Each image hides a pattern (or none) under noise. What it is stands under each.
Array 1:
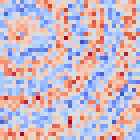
rings round one point
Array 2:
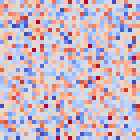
only noise
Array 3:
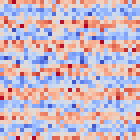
horizontal stripes
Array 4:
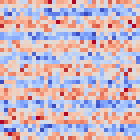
horizontal stripes
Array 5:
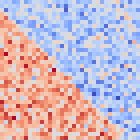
a sharp edge
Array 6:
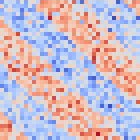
diagonal stripes
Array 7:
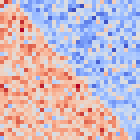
a sharp edge
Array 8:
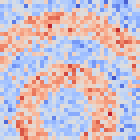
rings round one point
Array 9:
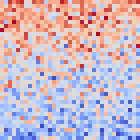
a smooth slope
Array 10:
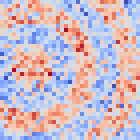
rings round one point
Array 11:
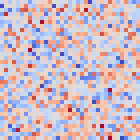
only noise
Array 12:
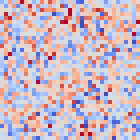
only noise
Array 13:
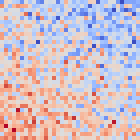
a smooth slope
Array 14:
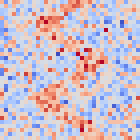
a wavy band
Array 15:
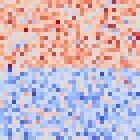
a sharp edge
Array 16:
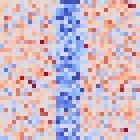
one vertical stripe
